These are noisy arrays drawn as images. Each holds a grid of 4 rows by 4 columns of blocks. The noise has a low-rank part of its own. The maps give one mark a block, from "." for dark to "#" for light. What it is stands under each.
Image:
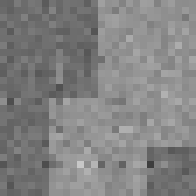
..##
..##
.###
.##.
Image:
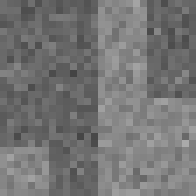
..#.
..#.
..##
#.##
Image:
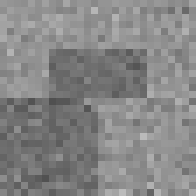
####
#..#
..##
..##
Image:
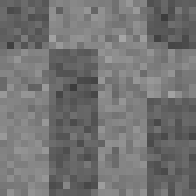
.##.
#.##
#.#.
#.#.
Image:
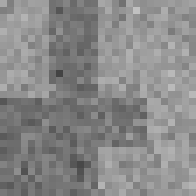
#.##
#.##
...#
..##
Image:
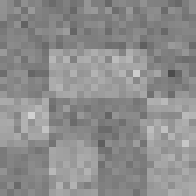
....
.##.
#..#
.#.#
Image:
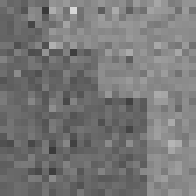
.###
..##
...#
...#
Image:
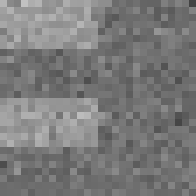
##..
....
##..
....
